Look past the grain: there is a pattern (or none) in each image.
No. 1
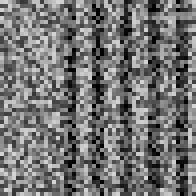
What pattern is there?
bands of columns
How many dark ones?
5
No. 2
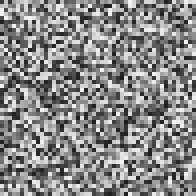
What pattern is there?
only noise
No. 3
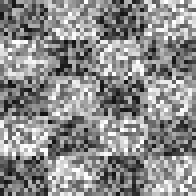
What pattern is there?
a checkerboard
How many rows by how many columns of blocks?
5 by 4
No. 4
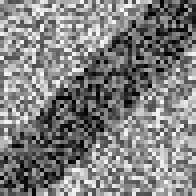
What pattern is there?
a diagonal band
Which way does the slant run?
bottom left to top right
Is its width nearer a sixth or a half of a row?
a half
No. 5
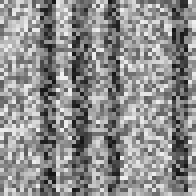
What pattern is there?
bands of columns
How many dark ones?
4
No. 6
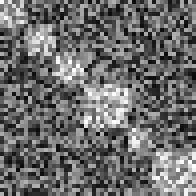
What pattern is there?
blocks along the diagonal
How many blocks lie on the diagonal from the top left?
6
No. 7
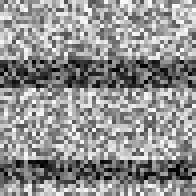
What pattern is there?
bands of rows
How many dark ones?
2
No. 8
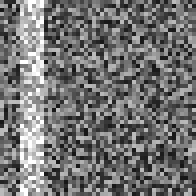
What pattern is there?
one band of columns
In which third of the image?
left
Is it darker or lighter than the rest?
lighter
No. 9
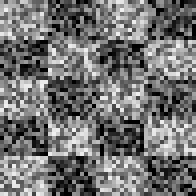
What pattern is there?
a checkerboard
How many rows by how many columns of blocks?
5 by 4
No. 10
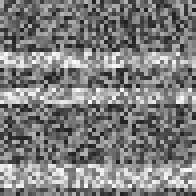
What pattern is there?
bands of rows
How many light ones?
3
